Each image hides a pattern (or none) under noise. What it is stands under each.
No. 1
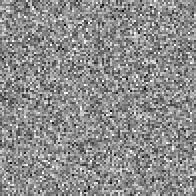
only noise
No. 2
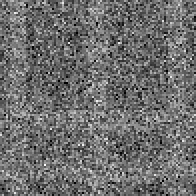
bands of rows crossing bands of columns
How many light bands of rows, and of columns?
2 and 3
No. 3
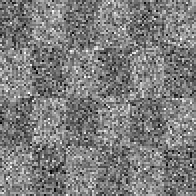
a checkerboard
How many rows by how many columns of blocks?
4 by 6
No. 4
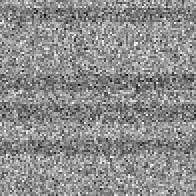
bands of rows
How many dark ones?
4
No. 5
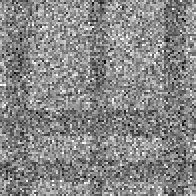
bands of rows crossing bands of columns
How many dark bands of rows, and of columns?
2 and 3
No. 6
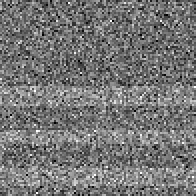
bands of rows
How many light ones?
3
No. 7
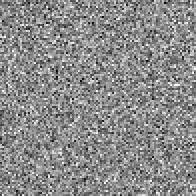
only noise
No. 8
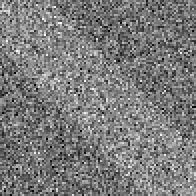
a diagonal band
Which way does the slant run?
top left to bottom right
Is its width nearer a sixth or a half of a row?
a half
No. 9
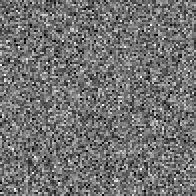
only noise
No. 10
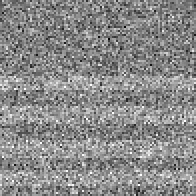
bands of rows
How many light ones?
4
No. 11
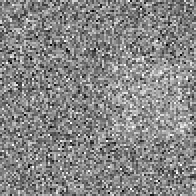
one block
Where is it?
middle right
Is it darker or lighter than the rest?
lighter
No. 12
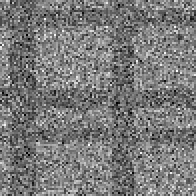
bands of rows crossing bands of columns
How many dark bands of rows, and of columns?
3 and 2
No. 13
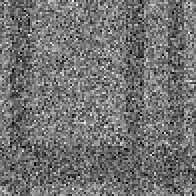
bands of rows crossing bands of columns
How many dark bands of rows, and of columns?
1 and 3
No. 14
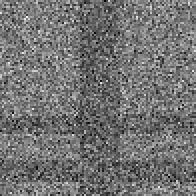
bands of rows crossing bands of columns
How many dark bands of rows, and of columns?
2 and 1
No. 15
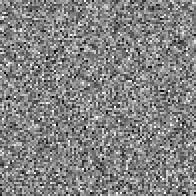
only noise
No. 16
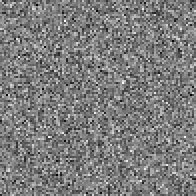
only noise
